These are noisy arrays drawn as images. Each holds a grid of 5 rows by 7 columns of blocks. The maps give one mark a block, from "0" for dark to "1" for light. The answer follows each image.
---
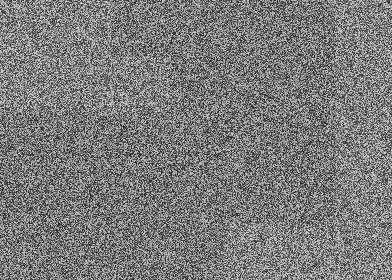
1 1 0 0 0 0 1
1 1 1 0 0 0 1
0 0 0 0 0 0 1
0 0 0 0 0 0 1
0 0 0 0 1 1 1
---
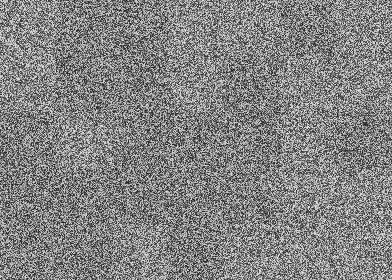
1 0 0 1 1 0 1
1 0 0 1 0 1 1
0 1 0 0 0 1 0
0 0 0 0 0 1 1
0 0 1 0 1 1 1
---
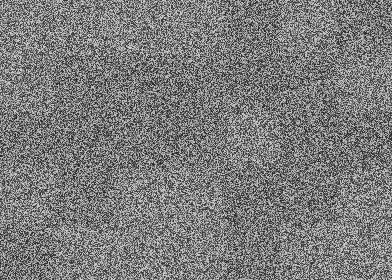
1 1 1 1 0 1 0
1 0 0 0 0 0 1
0 0 0 0 1 0 0
1 0 1 1 0 0 1
0 1 1 1 0 1 1
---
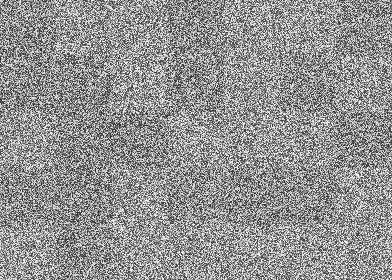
0 1 1 0 1 1 0
0 0 1 0 1 0 1
1 0 0 1 1 1 0
0 0 1 0 0 0 1
1 0 1 1 1 1 1
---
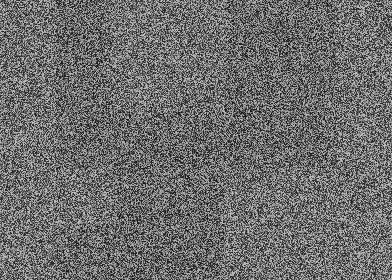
1 0 1 1 0 0 1
1 0 1 1 0 0 1
1 0 0 0 0 0 1
1 1 0 0 1 1 1
1 0 0 0 1 1 1
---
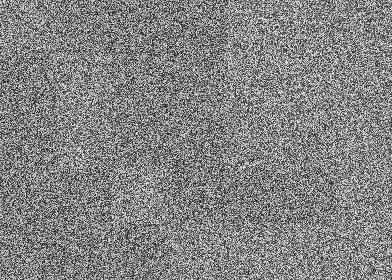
1 0 0 0 1 1 1
0 1 0 0 1 1 1
0 1 0 0 1 1 1
0 0 1 0 0 0 1
0 0 0 1 1 1 1
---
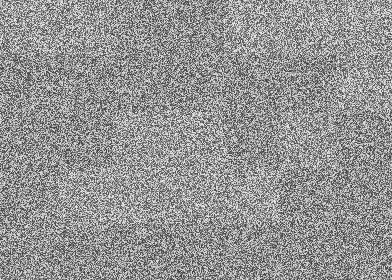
1 1 0 0 1 1 1
0 0 0 0 0 0 1
0 0 1 1 0 1 0
0 1 1 1 1 0 0
0 0 0 0 0 0 0
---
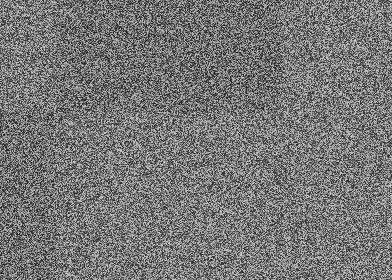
1 0 0 0 0 1 1
1 0 0 0 0 1 1
0 1 1 1 1 1 1
0 1 1 1 1 1 1
0 1 1 1 1 1 1
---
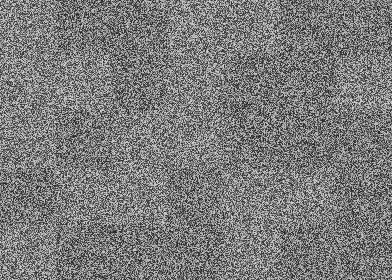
1 0 0 1 1 0 0
1 1 0 1 0 0 1
1 0 1 1 0 0 0
0 1 1 0 1 1 0
1 0 0 0 1 0 0
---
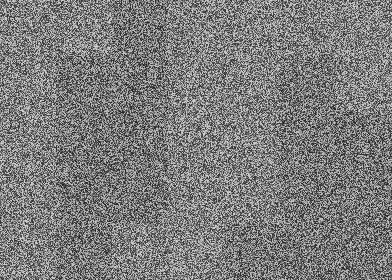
1 1 0 1 1 1 1
1 0 0 1 1 0 1
1 0 0 1 1 0 0
1 0 0 1 1 0 0
1 0 1 1 0 0 0
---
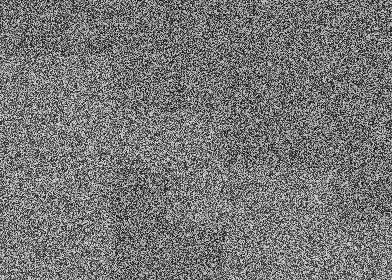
0 0 0 0 0 0 0
1 1 0 0 0 0 0
1 1 1 1 0 0 0
1 1 0 1 1 1 0
1 1 0 0 1 1 1
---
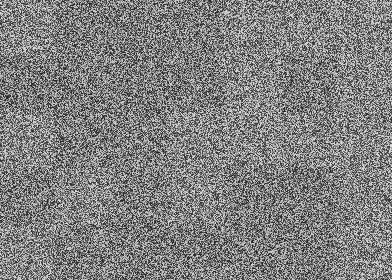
1 0 0 0 1 1 1
0 0 0 0 1 0 1
1 0 0 1 1 1 1
0 1 0 1 0 0 1
1 0 0 0 0 0 1
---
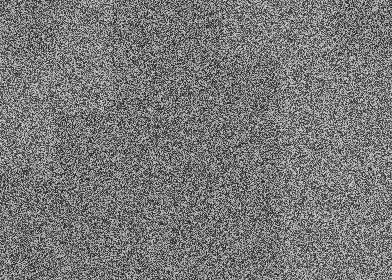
0 1 0 0 1 1 0
1 1 0 0 0 1 1
1 0 0 0 0 1 1
0 0 0 0 0 1 1
0 0 0 0 0 1 1
